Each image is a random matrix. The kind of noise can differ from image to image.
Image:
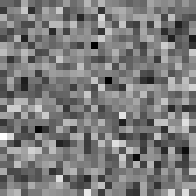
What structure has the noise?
independent entries
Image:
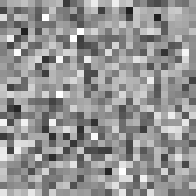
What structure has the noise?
independent entries
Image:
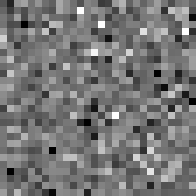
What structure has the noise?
heavy tails
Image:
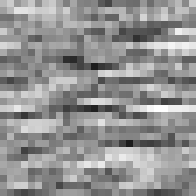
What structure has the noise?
streaked along the rows
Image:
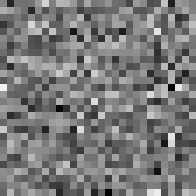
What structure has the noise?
low rank plus noise
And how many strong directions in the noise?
five to eight
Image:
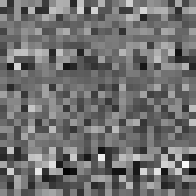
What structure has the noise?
rows of uneven size
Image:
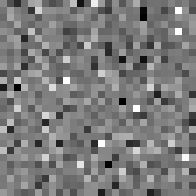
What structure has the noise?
heavy tails
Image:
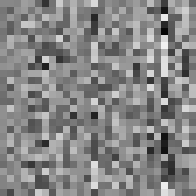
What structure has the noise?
columns of uneven size
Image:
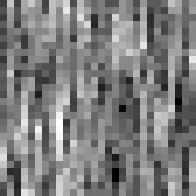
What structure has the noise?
streaked along the columns
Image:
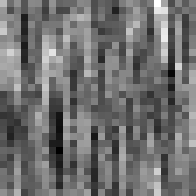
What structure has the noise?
streaked along the columns
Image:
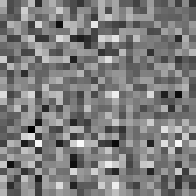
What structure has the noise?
low rank plus noise
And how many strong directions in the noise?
one
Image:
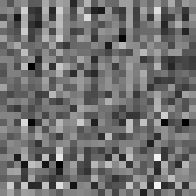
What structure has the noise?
low rank plus noise
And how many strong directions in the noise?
one
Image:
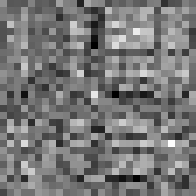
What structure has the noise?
low rank plus noise
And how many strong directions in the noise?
one
